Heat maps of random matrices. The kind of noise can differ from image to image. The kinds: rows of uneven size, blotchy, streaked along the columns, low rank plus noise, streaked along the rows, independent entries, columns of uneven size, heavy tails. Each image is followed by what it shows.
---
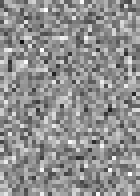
independent entries
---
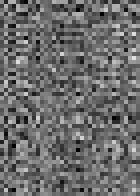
low rank plus noise
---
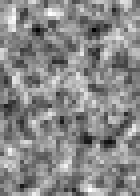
blotchy
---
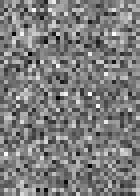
low rank plus noise
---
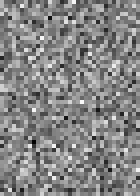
independent entries
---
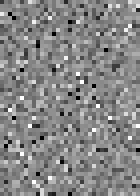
heavy tails
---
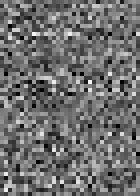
low rank plus noise
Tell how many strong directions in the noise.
five to eight
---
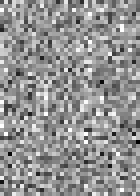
low rank plus noise
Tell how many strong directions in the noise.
five to eight
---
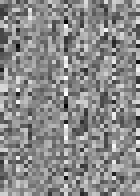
columns of uneven size
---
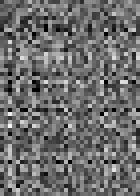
low rank plus noise
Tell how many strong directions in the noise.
two
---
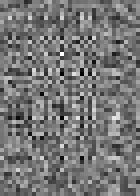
low rank plus noise
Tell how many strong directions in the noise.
one
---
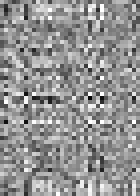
low rank plus noise
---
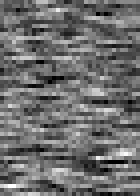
streaked along the rows
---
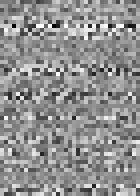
rows of uneven size
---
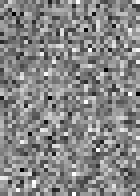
independent entries
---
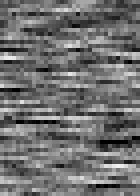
streaked along the rows
